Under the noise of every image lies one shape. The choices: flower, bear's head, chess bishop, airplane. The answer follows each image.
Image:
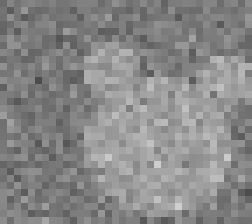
bear's head
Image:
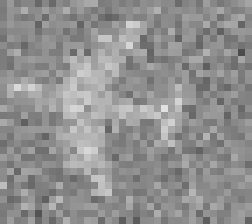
airplane
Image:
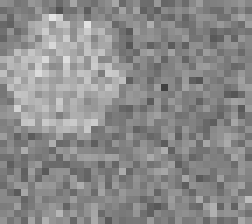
flower
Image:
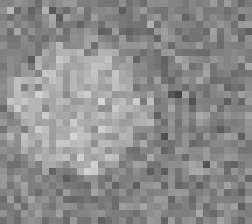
flower
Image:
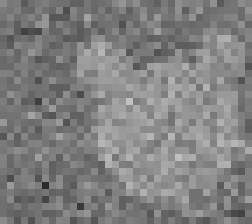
bear's head
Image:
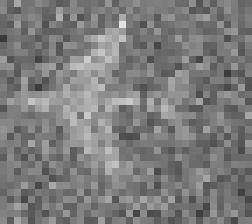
airplane
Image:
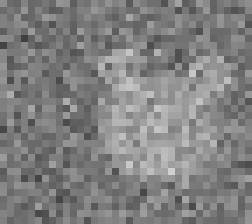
bear's head
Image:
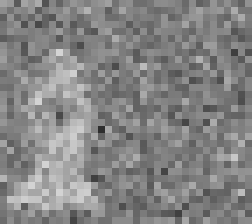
chess bishop
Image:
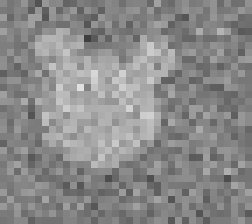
bear's head
